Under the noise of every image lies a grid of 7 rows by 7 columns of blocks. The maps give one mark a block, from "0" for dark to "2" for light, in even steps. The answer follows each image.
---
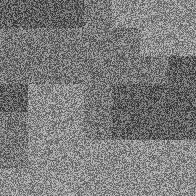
0001222
1111122
1111110
0221000
1221000
1222222
2222222
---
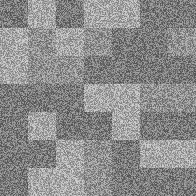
0202200
2121001
2110000
0002211
0200200
0021022
0221000
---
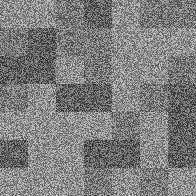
2210211
1011222
0021221
1200210
2222120
0220020
2221212
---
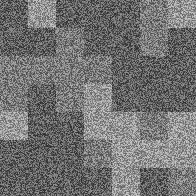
0200012
0010010
1111000
1012000
2002212
0001222
0000201
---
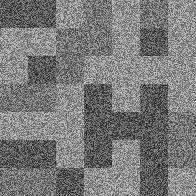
0021212
2211202
2012222
1120202
2220001
0020201
1102202
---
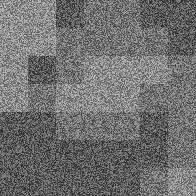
2201100
2211110
2012221
2122211
0011101
0000001
0000012
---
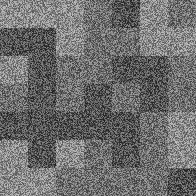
2221021
0021122
2011001
1010101
0000012
2021012
2211110
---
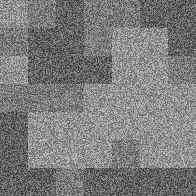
2101100
1001220
2000221
1112222
0222222
0222122
0010000
